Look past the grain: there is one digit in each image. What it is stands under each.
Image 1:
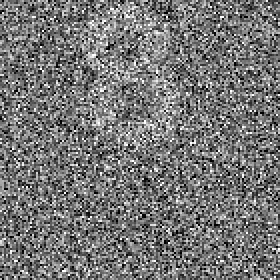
8
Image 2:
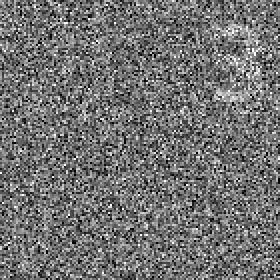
3
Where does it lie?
top right
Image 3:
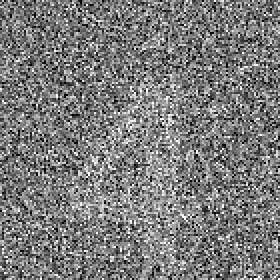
4
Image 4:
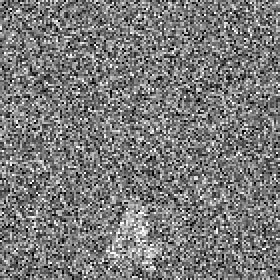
4
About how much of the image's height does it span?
a quarter
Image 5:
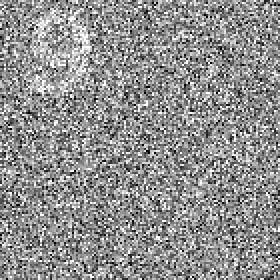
9
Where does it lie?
top left
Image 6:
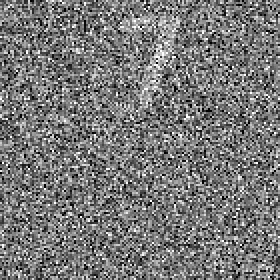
7
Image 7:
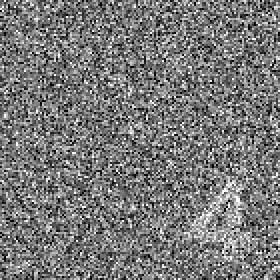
4
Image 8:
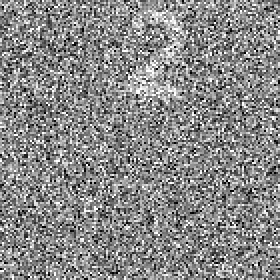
2
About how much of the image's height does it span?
a third
